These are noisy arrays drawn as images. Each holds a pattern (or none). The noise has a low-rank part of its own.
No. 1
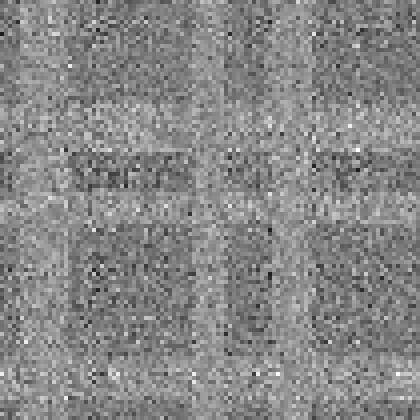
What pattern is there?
bands of rows crossing bands of columns
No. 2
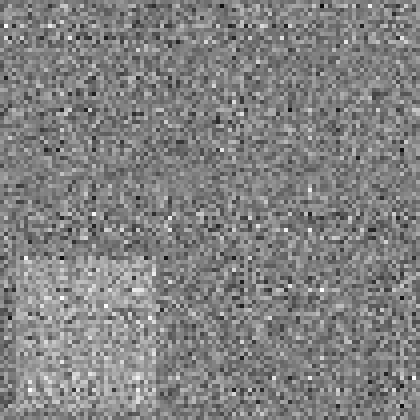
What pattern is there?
one block
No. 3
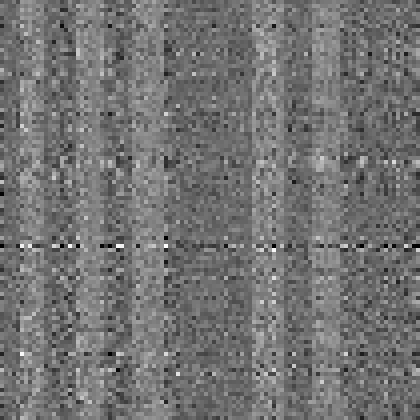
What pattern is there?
bands of columns
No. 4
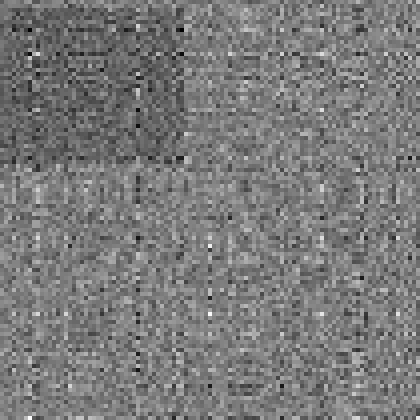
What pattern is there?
one block
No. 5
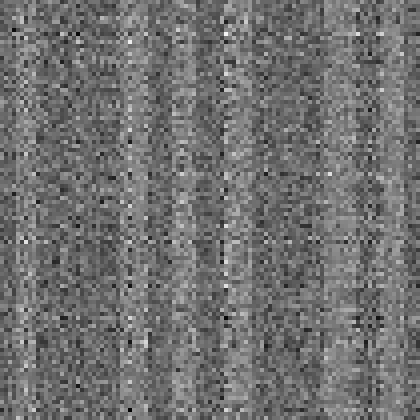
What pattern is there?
bands of columns
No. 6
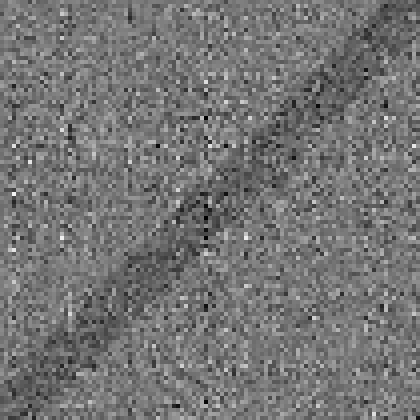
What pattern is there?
a diagonal band
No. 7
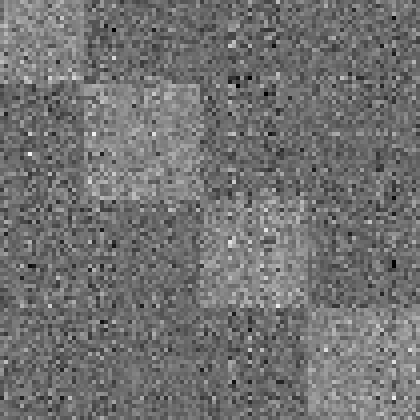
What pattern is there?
blocks along the diagonal
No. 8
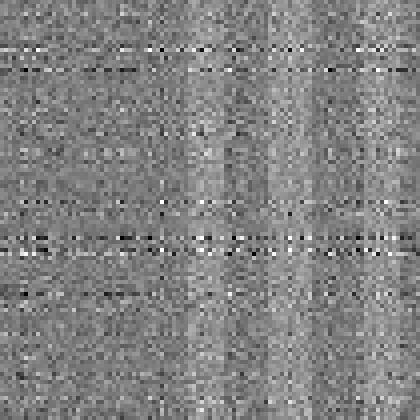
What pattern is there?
bands of columns
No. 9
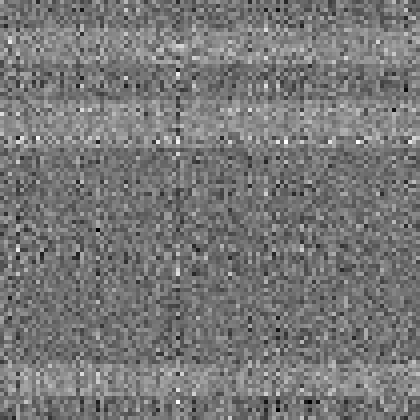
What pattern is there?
bands of rows
